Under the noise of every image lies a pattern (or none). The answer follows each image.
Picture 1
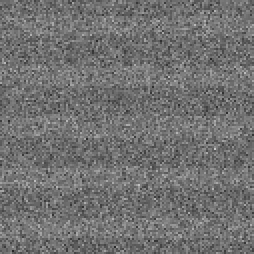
horizontal stripes
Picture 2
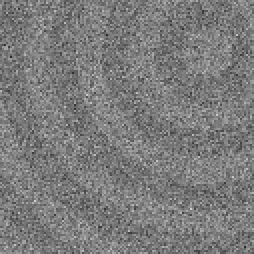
rings round one point
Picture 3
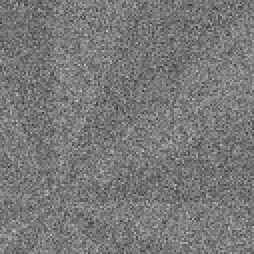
spokes from one point
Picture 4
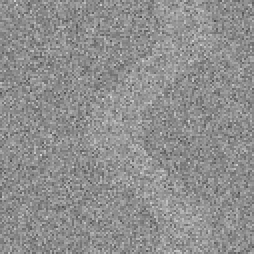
a wavy band
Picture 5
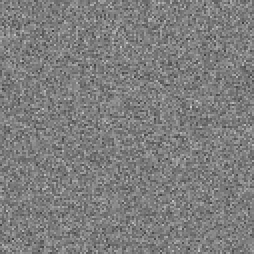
only noise
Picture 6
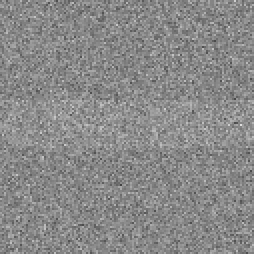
one horizontal stripe
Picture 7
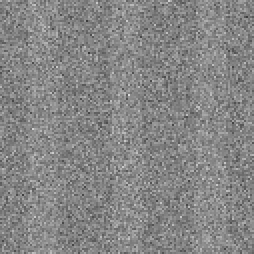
vertical stripes
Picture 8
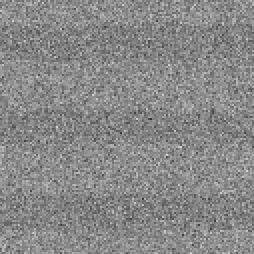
horizontal stripes
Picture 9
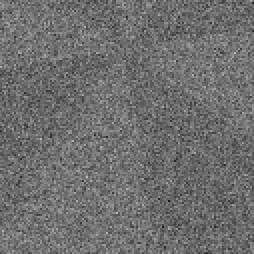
spokes from one point
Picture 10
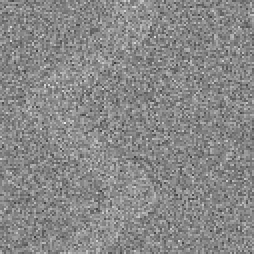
a wavy band
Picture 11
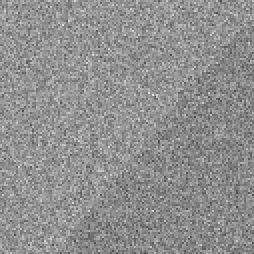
a sharp edge
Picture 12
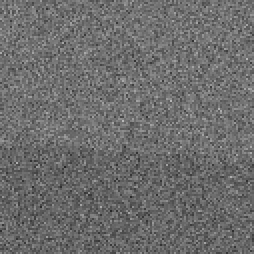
a sharp edge
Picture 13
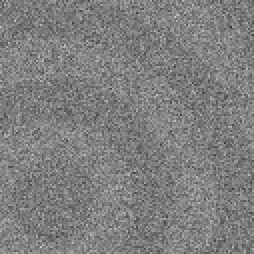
rings round one point
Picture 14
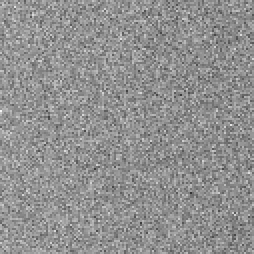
a smooth slope
